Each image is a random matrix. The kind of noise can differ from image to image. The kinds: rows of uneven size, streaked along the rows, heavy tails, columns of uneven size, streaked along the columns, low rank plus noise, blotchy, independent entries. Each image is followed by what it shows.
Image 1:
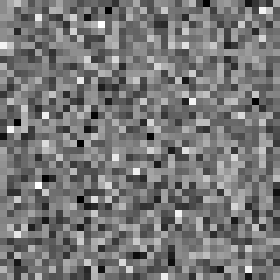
independent entries
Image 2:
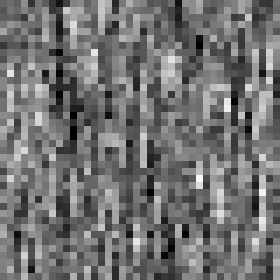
streaked along the columns
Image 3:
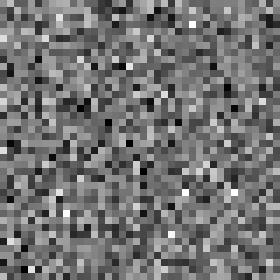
independent entries
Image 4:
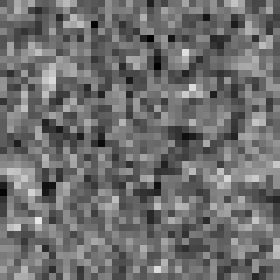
blotchy
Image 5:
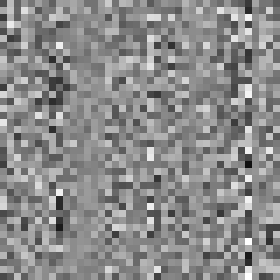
columns of uneven size
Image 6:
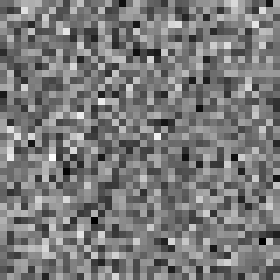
independent entries
